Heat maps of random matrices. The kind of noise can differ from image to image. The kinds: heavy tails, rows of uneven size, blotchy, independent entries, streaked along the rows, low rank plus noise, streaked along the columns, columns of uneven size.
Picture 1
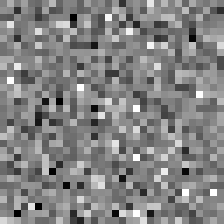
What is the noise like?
heavy tails
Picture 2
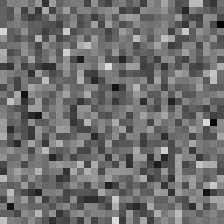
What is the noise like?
independent entries
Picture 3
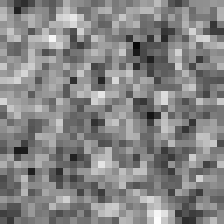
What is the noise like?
blotchy
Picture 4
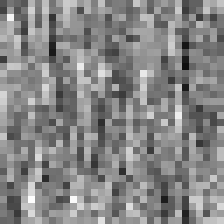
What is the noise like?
streaked along the columns
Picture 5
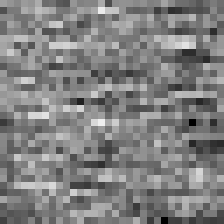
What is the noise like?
streaked along the rows
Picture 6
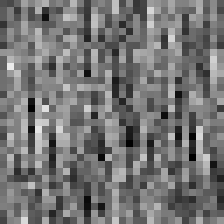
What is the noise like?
streaked along the columns
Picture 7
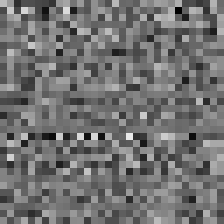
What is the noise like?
rows of uneven size
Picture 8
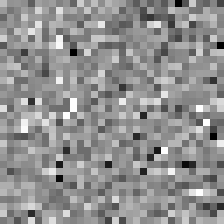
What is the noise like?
heavy tails
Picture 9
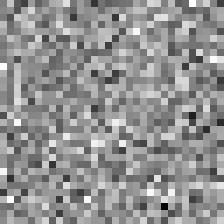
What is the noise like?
independent entries
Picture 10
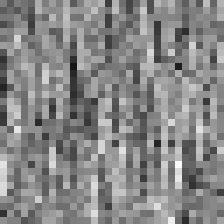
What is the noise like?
streaked along the columns
